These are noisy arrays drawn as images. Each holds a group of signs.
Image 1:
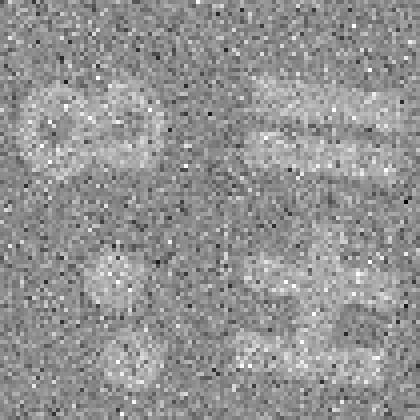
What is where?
top left: infinity sign; top right: equals sign; bottom left: colon; bottom right: plus-minus sign
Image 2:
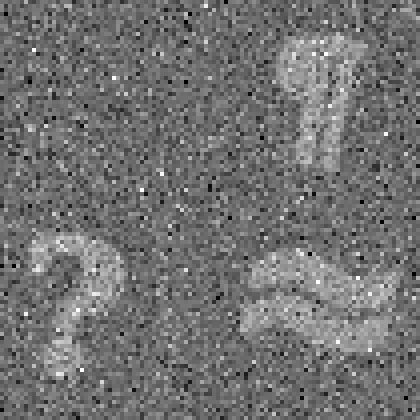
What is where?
top right: pilcrow; bottom left: question mark; bottom right: approximately sign
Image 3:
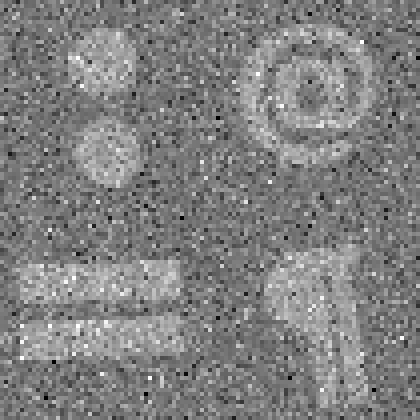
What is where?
top left: colon; top right: at sign; bottom left: equals sign; bottom right: pilcrow
